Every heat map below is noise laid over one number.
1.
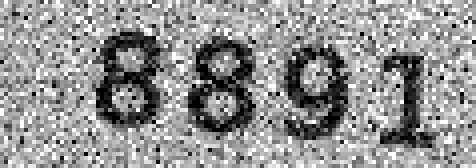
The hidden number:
8891
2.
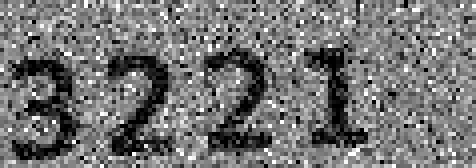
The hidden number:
3221
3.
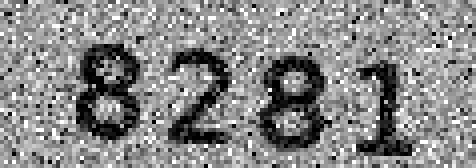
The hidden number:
8281
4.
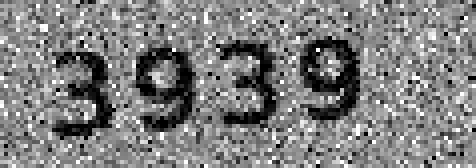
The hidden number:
3939
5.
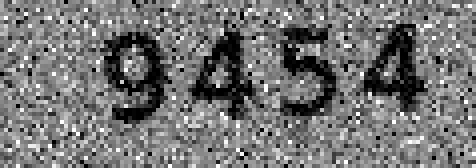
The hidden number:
9454
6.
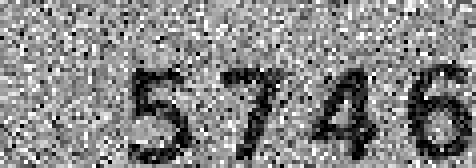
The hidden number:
5746
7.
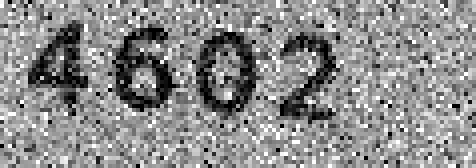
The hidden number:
4602
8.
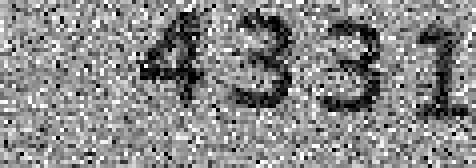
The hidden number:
4331
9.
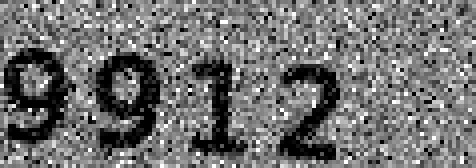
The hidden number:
9912
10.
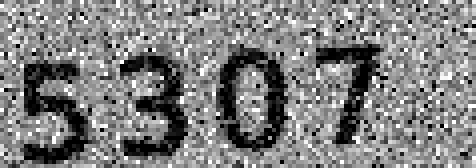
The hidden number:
5307
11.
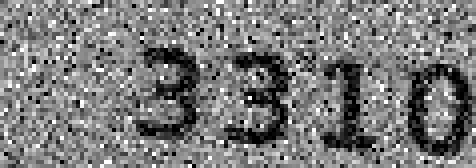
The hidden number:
3310
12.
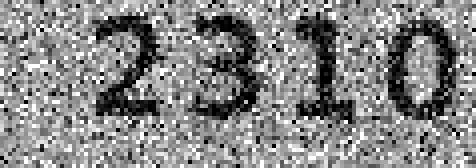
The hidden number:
2310
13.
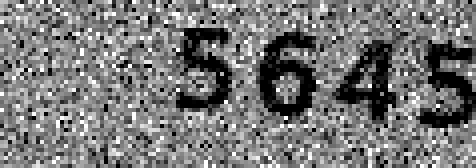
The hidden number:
5645
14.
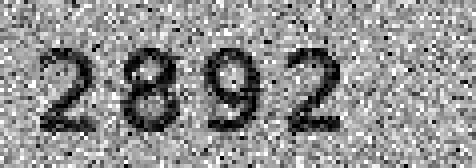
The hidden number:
2892
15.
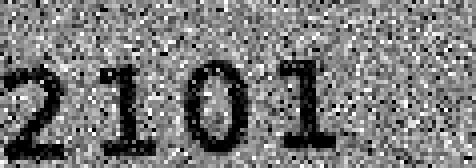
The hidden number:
2101
